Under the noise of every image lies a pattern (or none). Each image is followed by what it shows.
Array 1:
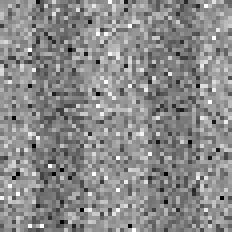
vertical stripes
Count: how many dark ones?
2
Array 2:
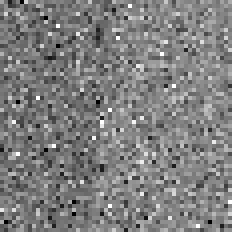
a sharp edge
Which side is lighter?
right
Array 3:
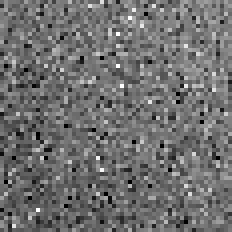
a smooth slope
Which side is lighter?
top right
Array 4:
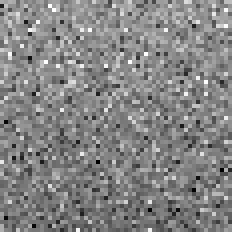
a smooth slope
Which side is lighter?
top
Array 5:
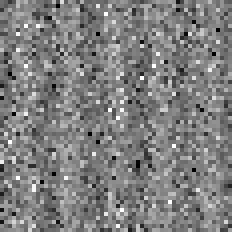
vertical stripes
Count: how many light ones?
5
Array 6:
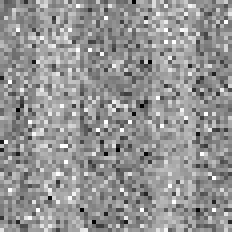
vertical stripes
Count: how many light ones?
2
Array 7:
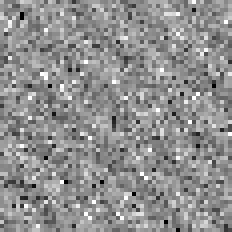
diagonal stripes
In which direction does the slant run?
top left to bottom right
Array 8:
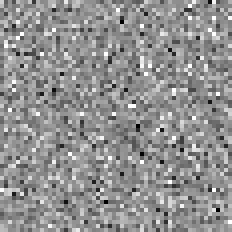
only noise
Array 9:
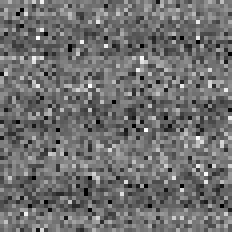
horizontal stripes
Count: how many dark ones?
3
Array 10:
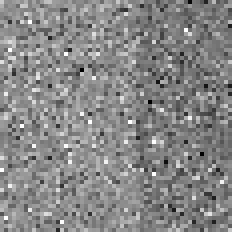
a sharp edge
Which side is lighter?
left
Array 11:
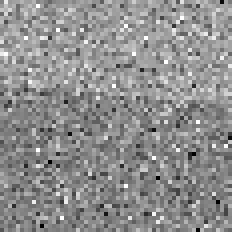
a sharp edge
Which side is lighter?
top
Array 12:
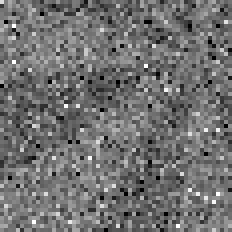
spokes from one point
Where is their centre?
top right
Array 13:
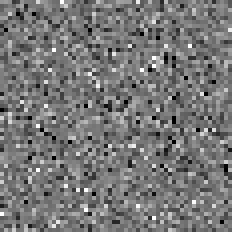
only noise
